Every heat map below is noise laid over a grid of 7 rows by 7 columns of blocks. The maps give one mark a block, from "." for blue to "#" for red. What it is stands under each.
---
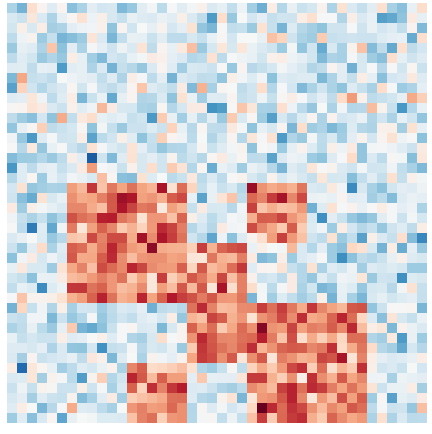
. . . . . . .
. . . . . . .
. . . . . . .
. # # . # . .
. # # # . . .
. . . # # # .
. . # . # # .
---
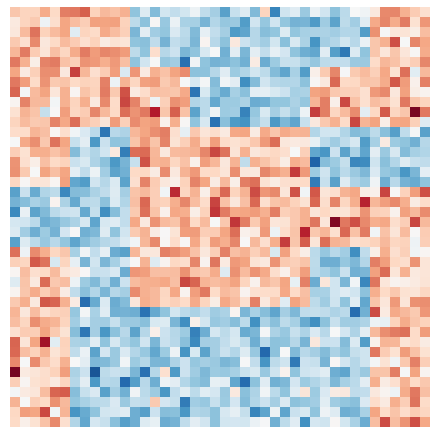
# # . . . . #
# # # . . # #
# . # # # . .
. . # # # # #
# . # # # . #
# . . . . . #
# . . . . . #
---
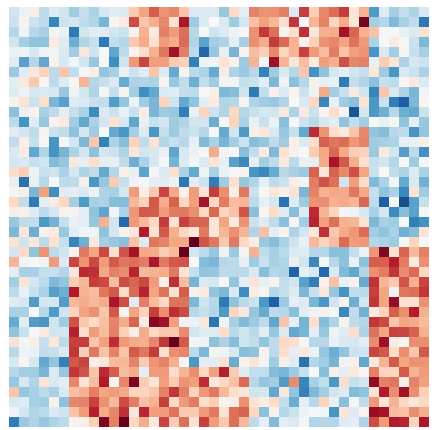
. . # . # # .
. . . . . . .
. . . . . # .
. . # # . # .
. # # . . . #
. # # . . . #
. # # # . . #
